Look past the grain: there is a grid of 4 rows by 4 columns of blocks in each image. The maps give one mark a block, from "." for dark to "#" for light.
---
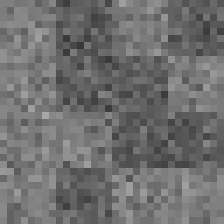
# . # .
# . . #
# # . .
# . # #
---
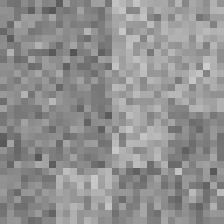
. . # #
. . # #
. . # .
. # . .
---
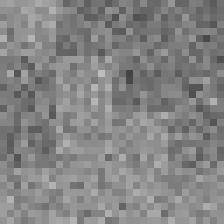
# . . .
. # . .
. # # .
# # # #
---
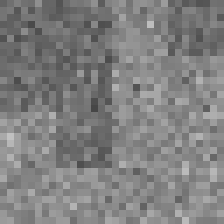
. . # .
. . # #
# . # #
# # # #
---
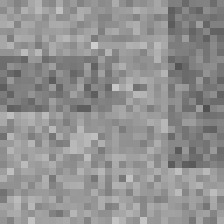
# # # .
. . # .
# # # .
# # # #
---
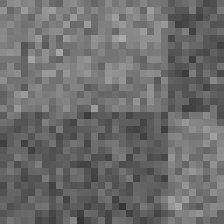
# # # .
# # # .
. . . #
. . . #
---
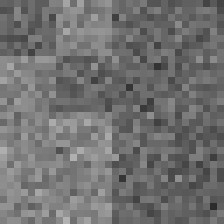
. # . .
# . . .
# # . .
# # . .
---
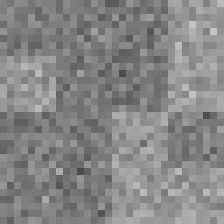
. . . #
# . . #
. . # .
. . # #
